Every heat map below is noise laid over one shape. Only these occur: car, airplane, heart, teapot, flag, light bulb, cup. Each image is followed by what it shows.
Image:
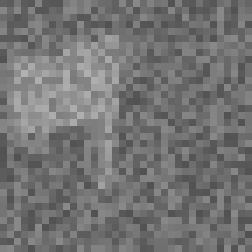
flag
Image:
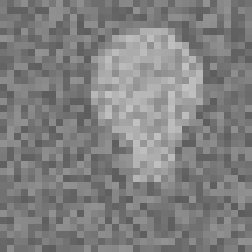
light bulb
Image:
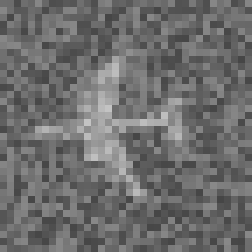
airplane
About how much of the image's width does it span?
two thirds
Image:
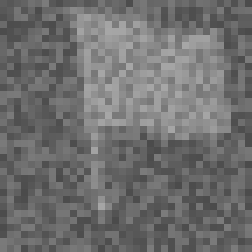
flag
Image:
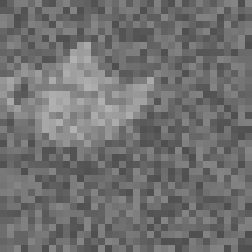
teapot
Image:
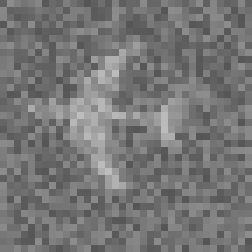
airplane
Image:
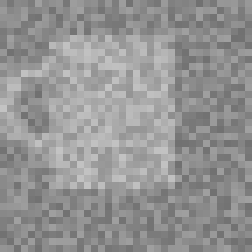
cup
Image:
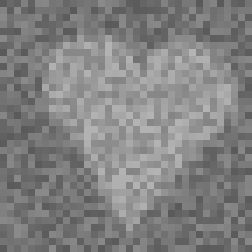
heart
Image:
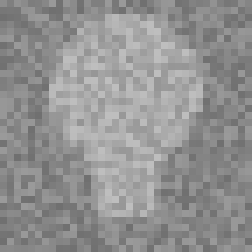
light bulb
